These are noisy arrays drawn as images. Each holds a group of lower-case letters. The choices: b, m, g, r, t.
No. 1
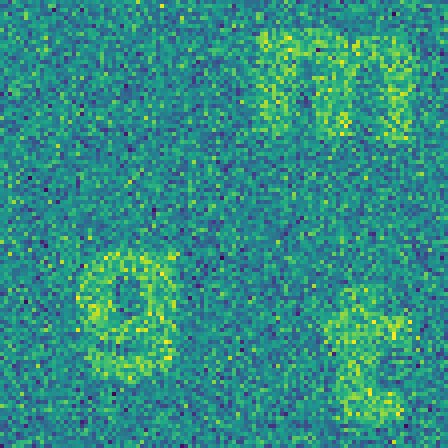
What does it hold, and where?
top right: light m; bottom left: light g; bottom right: light t
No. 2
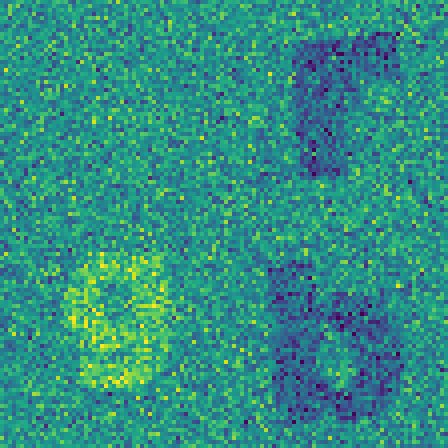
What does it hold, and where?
top right: dark r; bottom left: light g; bottom right: dark b
